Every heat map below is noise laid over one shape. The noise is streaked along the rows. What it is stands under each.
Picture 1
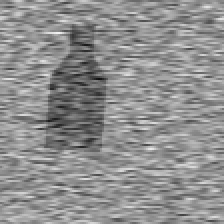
bottle
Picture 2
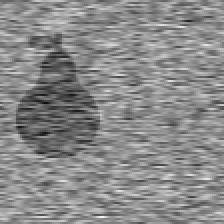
pear
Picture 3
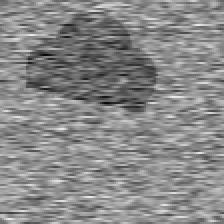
cloud
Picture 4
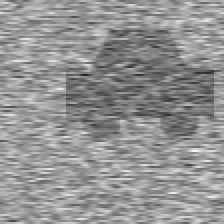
car
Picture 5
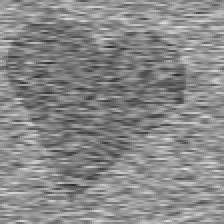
heart
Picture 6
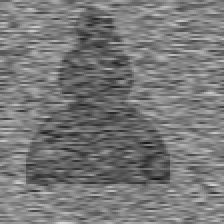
chess pawn
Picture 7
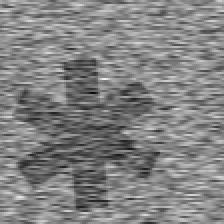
asterisk
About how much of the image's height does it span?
two thirds
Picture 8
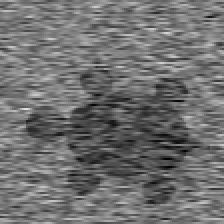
turtle
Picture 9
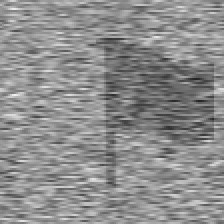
flag
